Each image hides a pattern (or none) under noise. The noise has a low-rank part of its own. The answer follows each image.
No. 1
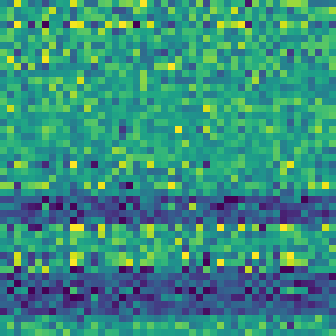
bands of rows
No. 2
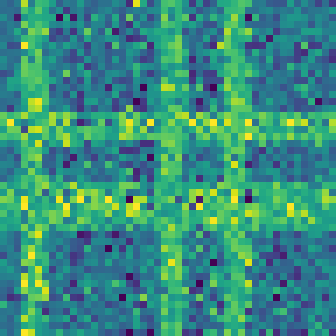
bands of rows crossing bands of columns
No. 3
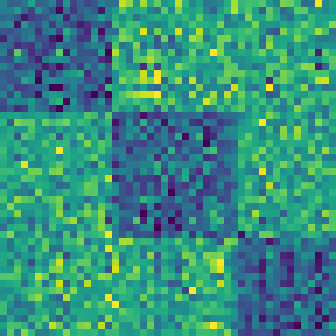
blocks along the diagonal
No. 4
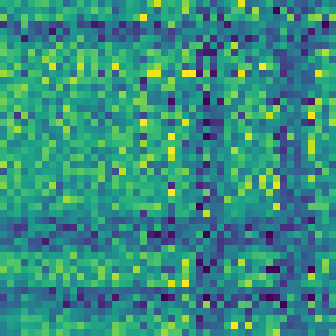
bands of rows crossing bands of columns
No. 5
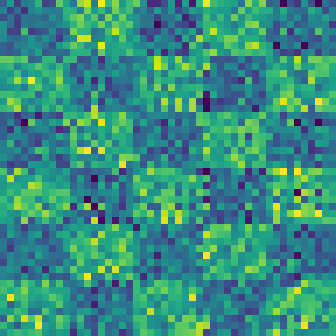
a checkerboard
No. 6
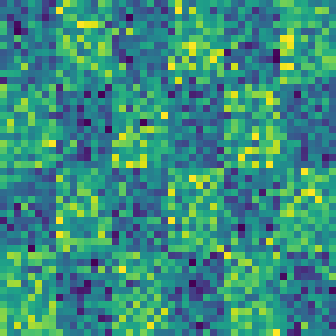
a checkerboard
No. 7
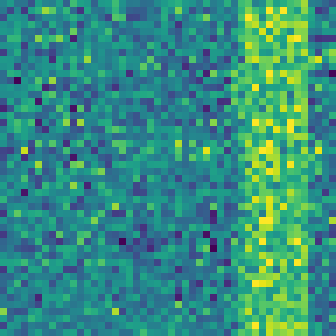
one band of columns
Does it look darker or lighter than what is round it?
lighter
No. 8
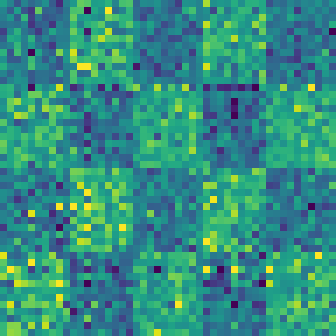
a checkerboard
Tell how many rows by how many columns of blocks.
4 by 5
